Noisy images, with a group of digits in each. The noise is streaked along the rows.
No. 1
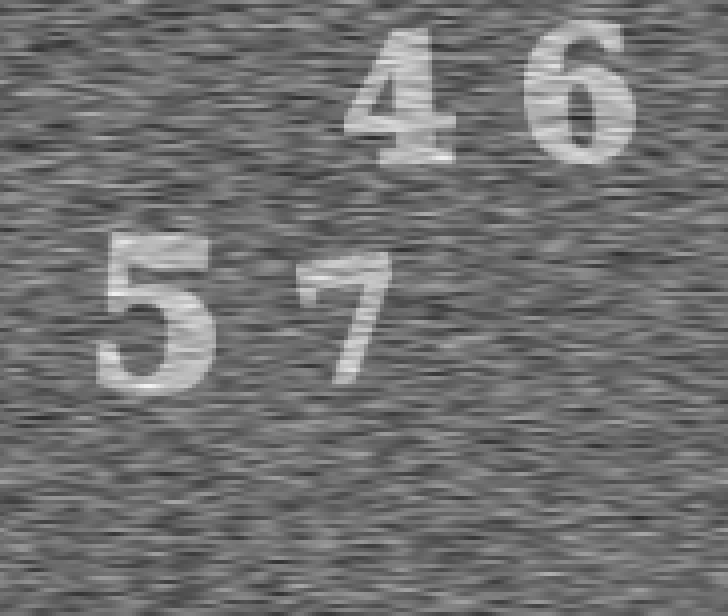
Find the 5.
middle left
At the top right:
6
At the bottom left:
nothing
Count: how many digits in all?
4
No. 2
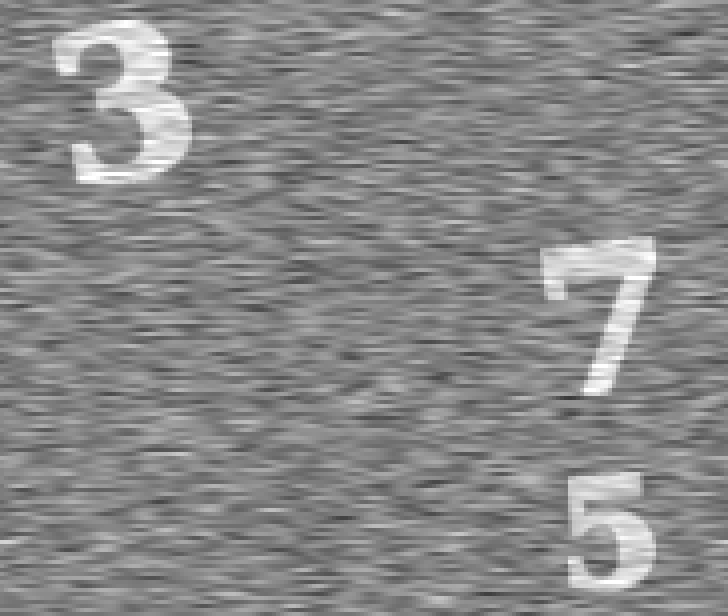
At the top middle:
nothing
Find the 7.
middle right
